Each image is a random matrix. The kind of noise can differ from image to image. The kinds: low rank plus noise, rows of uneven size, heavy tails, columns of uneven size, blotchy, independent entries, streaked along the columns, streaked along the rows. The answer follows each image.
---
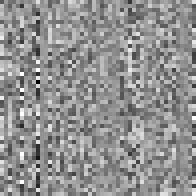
columns of uneven size
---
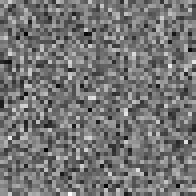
independent entries
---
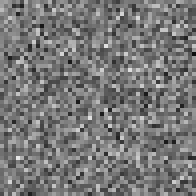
independent entries
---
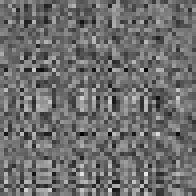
low rank plus noise
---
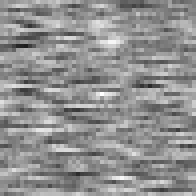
streaked along the rows
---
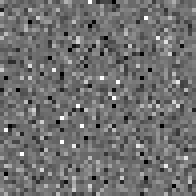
heavy tails
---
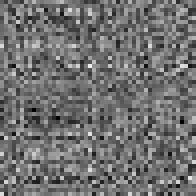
low rank plus noise
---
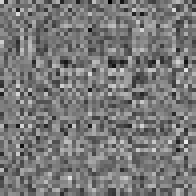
low rank plus noise
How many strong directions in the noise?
two
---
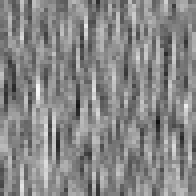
streaked along the columns
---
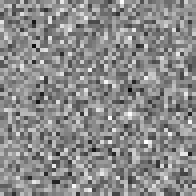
independent entries
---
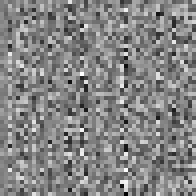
columns of uneven size
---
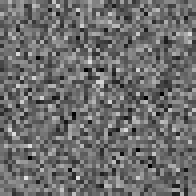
independent entries
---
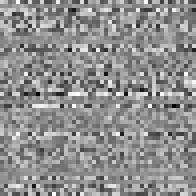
rows of uneven size
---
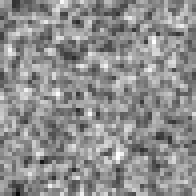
blotchy
